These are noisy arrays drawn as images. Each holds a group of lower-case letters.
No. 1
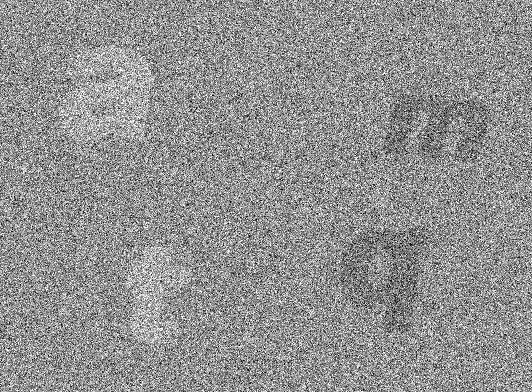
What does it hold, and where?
top left: light a; top right: dark m; bottom left: light t; bottom right: dark q
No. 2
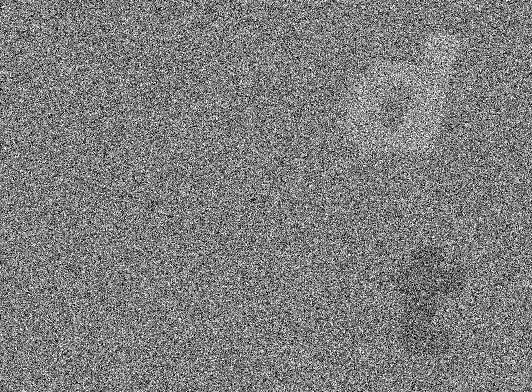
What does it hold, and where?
top right: light d; bottom right: dark t
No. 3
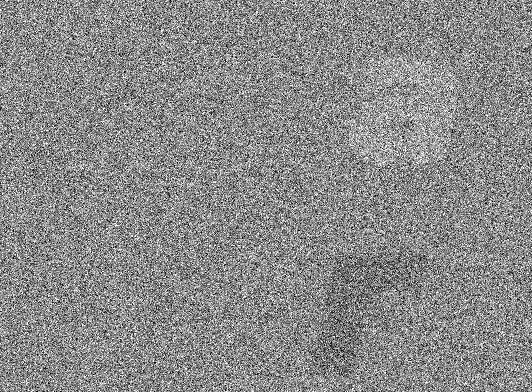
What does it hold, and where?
top right: light a; bottom right: dark r
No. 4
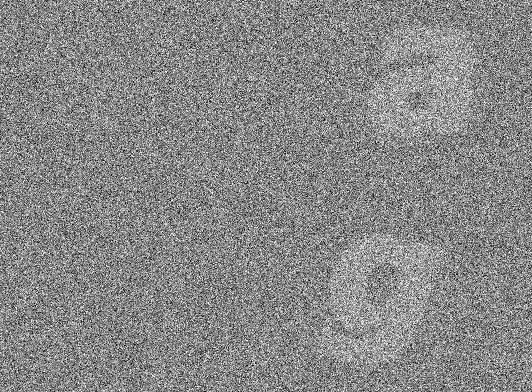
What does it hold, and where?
top right: light a; bottom right: light g
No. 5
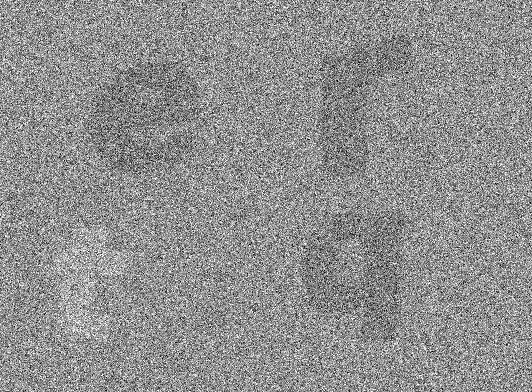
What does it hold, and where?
top left: dark e; top right: dark r; bottom left: light t; bottom right: dark q
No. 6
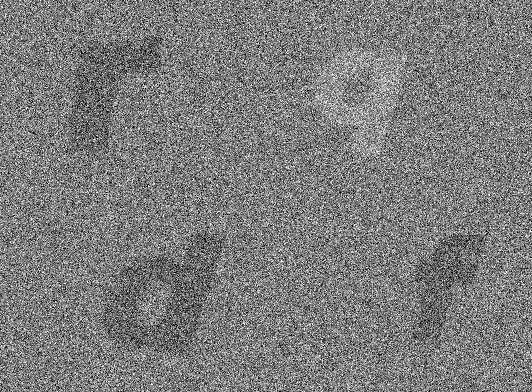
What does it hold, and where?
top left: dark r; top right: light q; bottom left: dark d; bottom right: dark f
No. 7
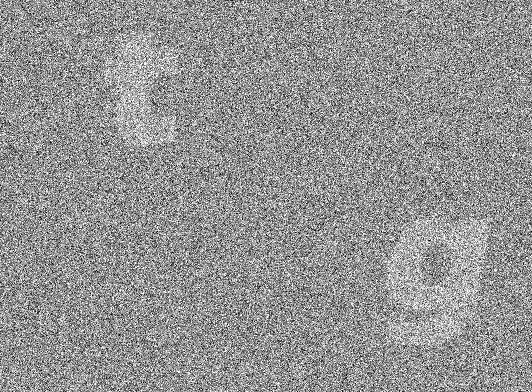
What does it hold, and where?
top left: light t; bottom right: light g
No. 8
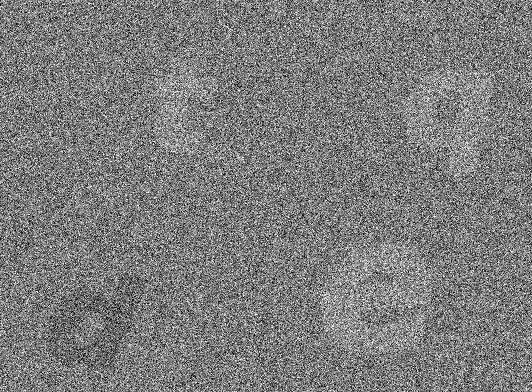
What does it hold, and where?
top left: light t; top right: light q; bottom left: dark d; bottom right: light e
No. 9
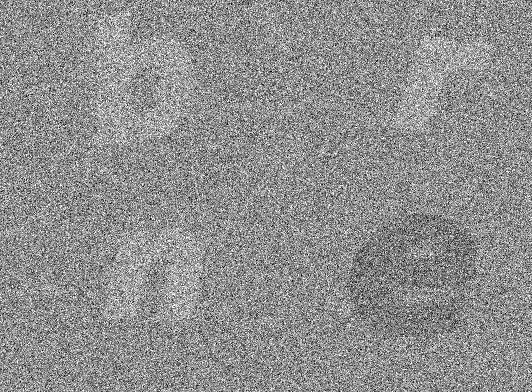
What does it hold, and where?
top left: light b; top right: light r; bottom left: light n; bottom right: dark e
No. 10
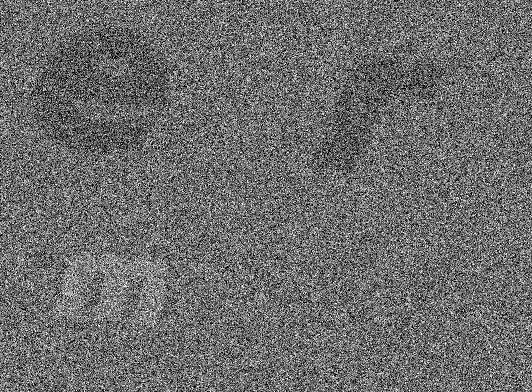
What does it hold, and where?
top left: dark e; top right: dark r; bottom left: light m
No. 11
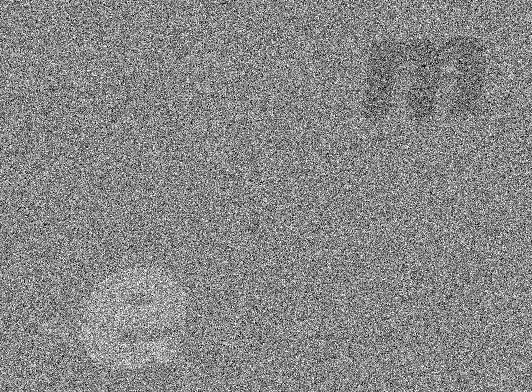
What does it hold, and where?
top right: dark m; bottom left: light e
